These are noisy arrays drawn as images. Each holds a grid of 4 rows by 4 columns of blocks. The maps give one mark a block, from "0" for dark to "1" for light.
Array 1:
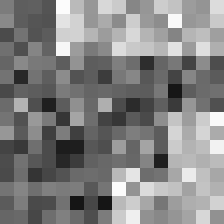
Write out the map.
0111
0000
0001
0011
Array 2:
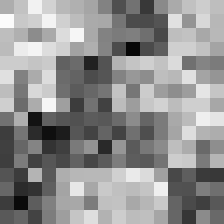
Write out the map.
1101
1011
0001
0110
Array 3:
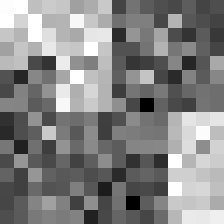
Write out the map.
1100
0100
0001
0001
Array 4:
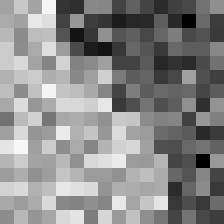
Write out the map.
1000
1100
1110
1110
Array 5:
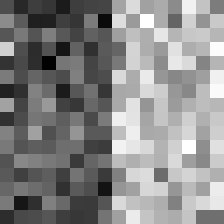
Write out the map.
0011
0011
0011
0011
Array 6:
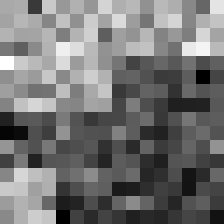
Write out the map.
1111
1100
0000
1000
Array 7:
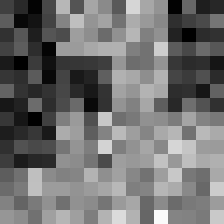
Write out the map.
0110
0010
0111
1111
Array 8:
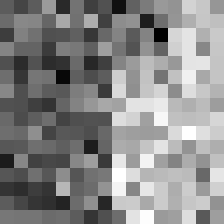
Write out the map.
0001
0011
0011
0011
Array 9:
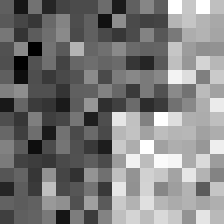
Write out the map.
0001
0001
0011
0011
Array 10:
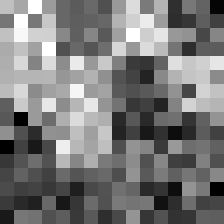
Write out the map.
1010
1101
0100
0000
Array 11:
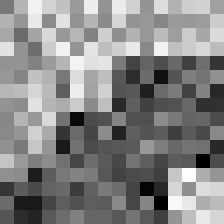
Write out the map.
1111
1100
1000
0001
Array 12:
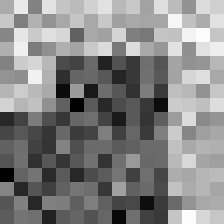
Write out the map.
1111
1001
0001
0001
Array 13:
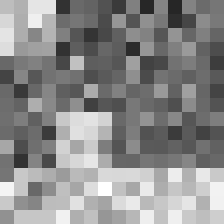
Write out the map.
1000
0000
0100
1111
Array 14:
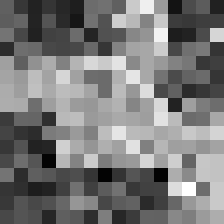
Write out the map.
0010
1110
0111
0001
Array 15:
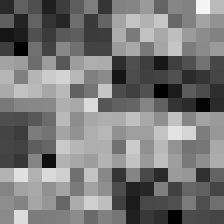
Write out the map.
0011
1100
0111
1100
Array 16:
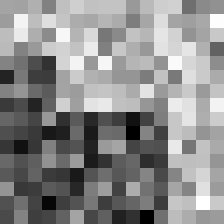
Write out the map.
1111
0111
0001
0001
